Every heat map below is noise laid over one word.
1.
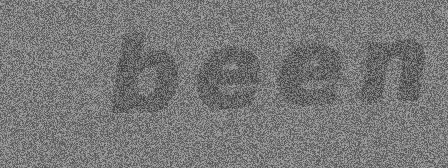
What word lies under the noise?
been
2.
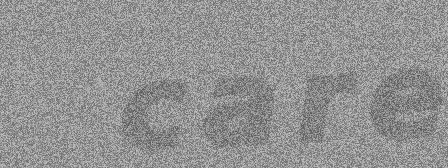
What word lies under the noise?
care
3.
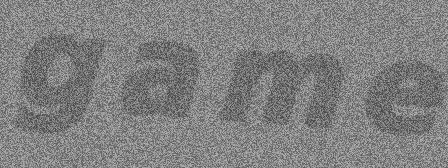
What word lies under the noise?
game
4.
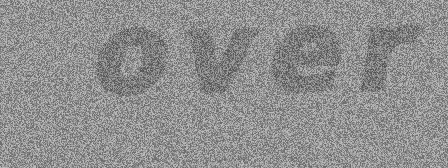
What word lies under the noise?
over
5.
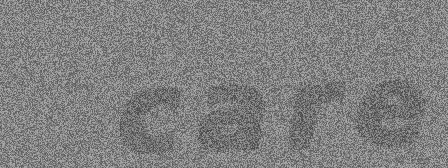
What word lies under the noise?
care
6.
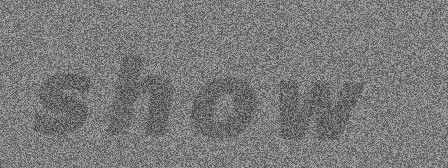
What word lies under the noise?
show
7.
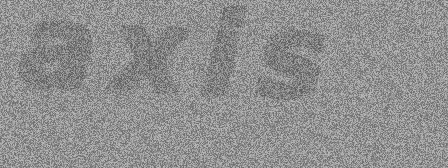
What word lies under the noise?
axis
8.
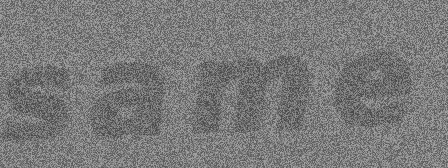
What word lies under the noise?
same
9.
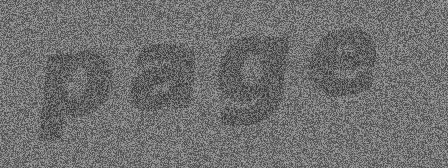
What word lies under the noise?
page
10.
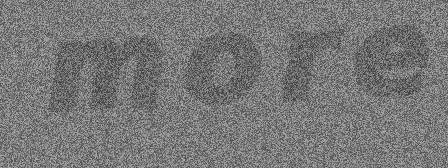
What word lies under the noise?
more
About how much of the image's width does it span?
nearly all
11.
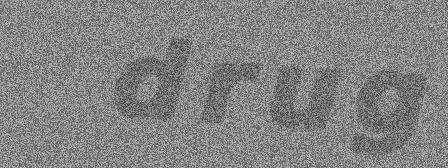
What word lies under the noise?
drug
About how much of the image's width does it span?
two thirds
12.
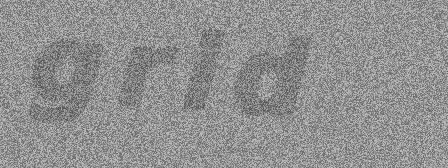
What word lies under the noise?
grid
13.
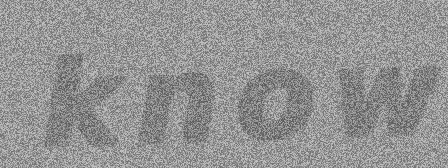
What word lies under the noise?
know
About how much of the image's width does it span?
nearly all
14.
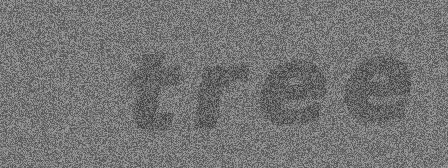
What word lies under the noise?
tree
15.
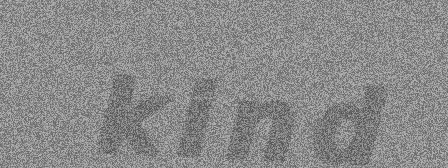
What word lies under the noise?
kind
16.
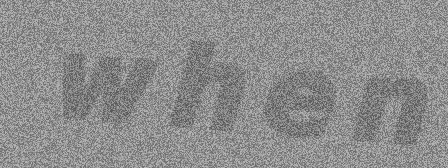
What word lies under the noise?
when
